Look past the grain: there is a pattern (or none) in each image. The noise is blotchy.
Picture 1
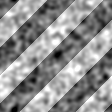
diagonal stripes
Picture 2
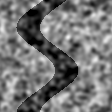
a wavy band
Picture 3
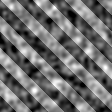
diagonal stripes
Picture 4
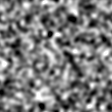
only noise
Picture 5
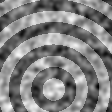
rings round one point
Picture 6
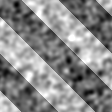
diagonal stripes
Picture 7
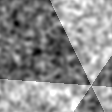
spokes from one point
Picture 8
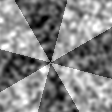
spokes from one point
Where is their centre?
centre
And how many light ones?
4
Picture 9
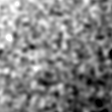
a smooth slope
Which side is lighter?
top left
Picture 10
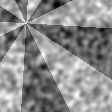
spokes from one point
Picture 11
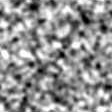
only noise
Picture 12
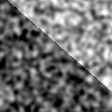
a sharp edge
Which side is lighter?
top right
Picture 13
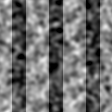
vertical stripes
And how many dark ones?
3
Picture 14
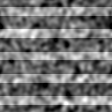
horizontal stripes
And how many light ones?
5
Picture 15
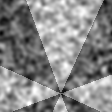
spokes from one point
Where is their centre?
bottom middle
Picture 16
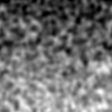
a smooth slope
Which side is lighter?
bottom
